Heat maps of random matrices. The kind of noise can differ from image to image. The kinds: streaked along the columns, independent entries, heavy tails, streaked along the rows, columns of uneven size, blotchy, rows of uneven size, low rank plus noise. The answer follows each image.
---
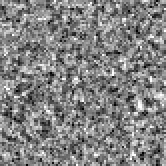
blotchy
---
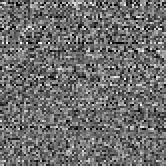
rows of uneven size
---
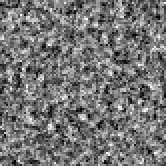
blotchy
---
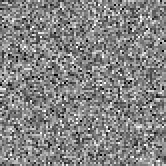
independent entries
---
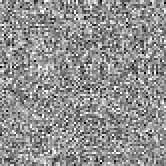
low rank plus noise
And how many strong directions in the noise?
two
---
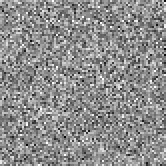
independent entries
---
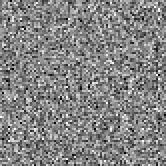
low rank plus noise
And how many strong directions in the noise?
one
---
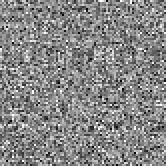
low rank plus noise
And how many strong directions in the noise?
five to eight
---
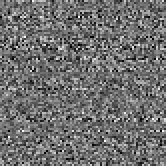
rows of uneven size
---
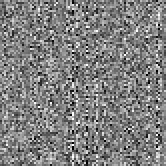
columns of uneven size
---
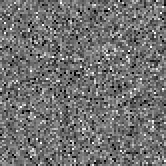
heavy tails
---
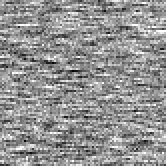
streaked along the rows
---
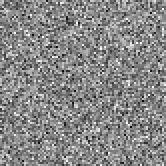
independent entries
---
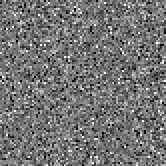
heavy tails
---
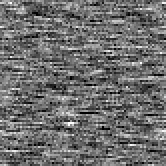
streaked along the rows
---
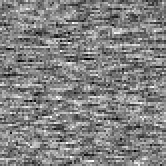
streaked along the rows
